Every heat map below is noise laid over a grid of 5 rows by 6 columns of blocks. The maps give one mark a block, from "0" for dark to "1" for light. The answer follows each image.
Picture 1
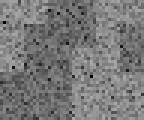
110011
100010
100110
000111
000111
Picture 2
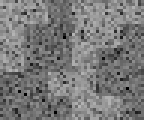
110111
100110
100100
001100
000110
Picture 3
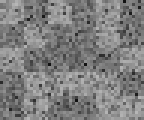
101010
010010
100001
011110
010011
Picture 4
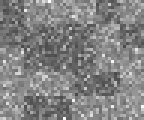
011101
000010
100011
111001
100111
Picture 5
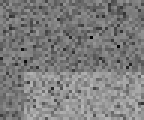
000000
000000
000000
011111
011111
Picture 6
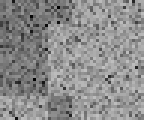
000111
001111
001111
001111
110111
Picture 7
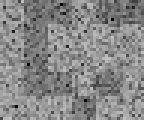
100100
101111
101111
100101
111011
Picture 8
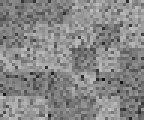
000111
011101
111010
000100
110010
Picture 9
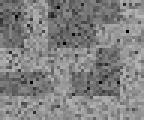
010001
010011
111101
001001
111111
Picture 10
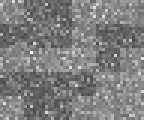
100111
000100
111101
000011
100111
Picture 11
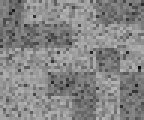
011100
000111
111101
110010
111010
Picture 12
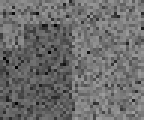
111111
100111
000111
000111
000111
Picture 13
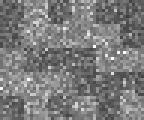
010100
011110
100011
111000
010101
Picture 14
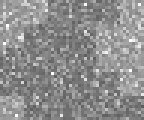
110001
100011
000011
000001
100000
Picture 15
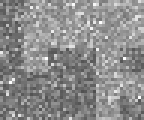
011111
011111
010010
000011
000010
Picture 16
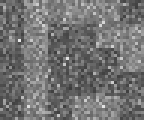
011110
010011
010001
010000
010110
